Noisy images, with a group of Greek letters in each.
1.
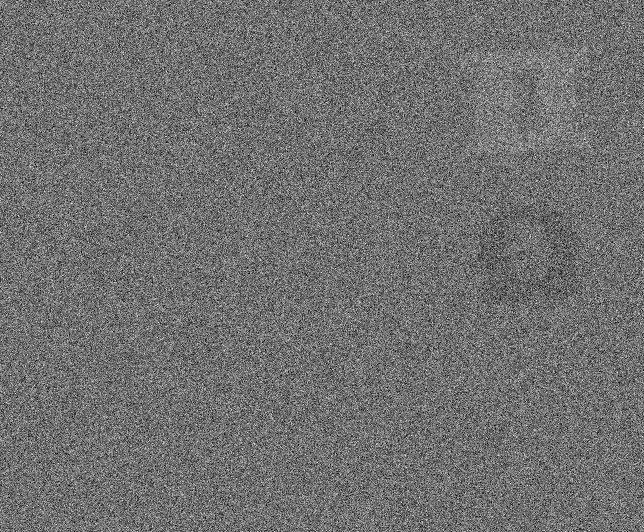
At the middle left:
nothing
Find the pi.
top right
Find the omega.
middle right
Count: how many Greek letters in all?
2
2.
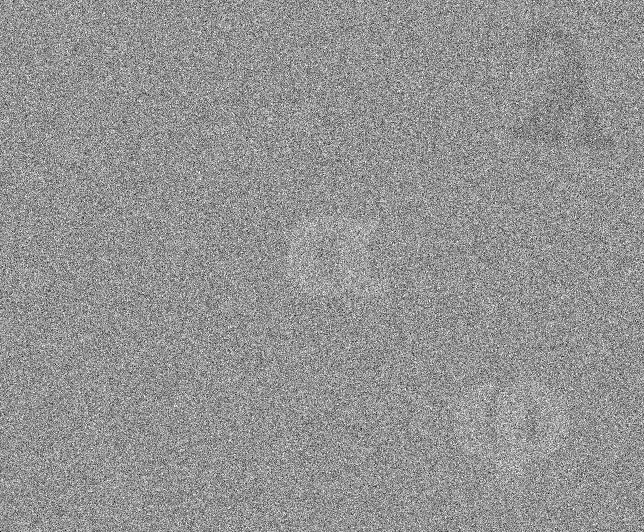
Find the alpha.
centre
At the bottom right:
phi
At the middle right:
nothing
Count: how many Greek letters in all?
3
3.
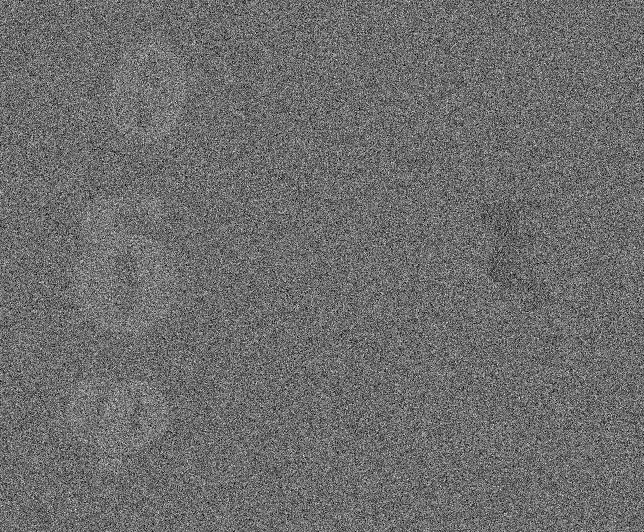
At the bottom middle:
nothing
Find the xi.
middle right
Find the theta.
top left
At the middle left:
delta
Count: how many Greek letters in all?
4
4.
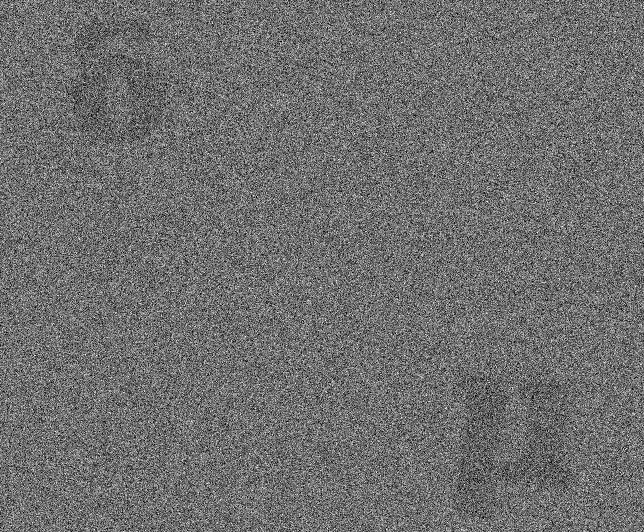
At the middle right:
nothing
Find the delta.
top left
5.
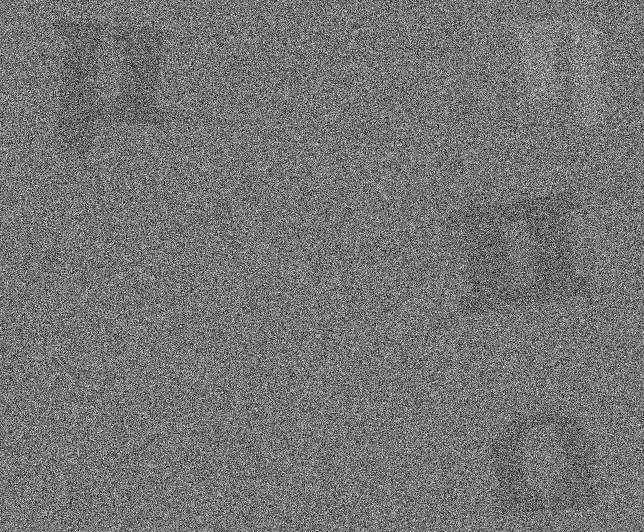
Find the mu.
top left
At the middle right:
pi
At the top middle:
nothing
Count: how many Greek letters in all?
4
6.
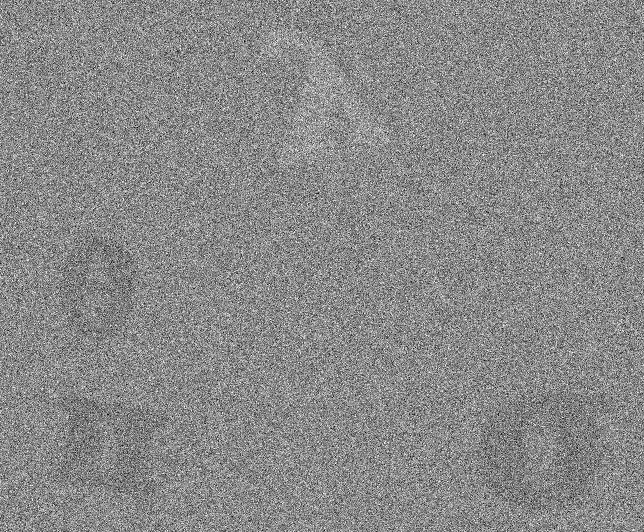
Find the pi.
bottom left
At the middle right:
nothing
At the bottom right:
sigma
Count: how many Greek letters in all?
4
